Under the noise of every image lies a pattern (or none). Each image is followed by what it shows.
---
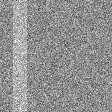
one band of columns
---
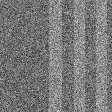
bands of columns
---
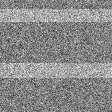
bands of rows
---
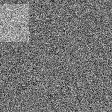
one block
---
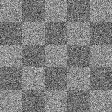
a checkerboard
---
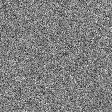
only noise
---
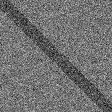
a diagonal band
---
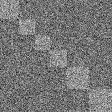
blocks along the diagonal
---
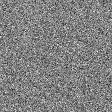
only noise
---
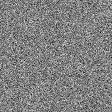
only noise
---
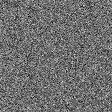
only noise
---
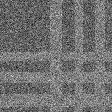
bands of rows crossing bands of columns
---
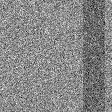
one band of columns
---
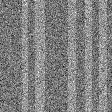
bands of columns
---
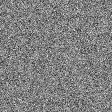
only noise
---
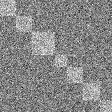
blocks along the diagonal
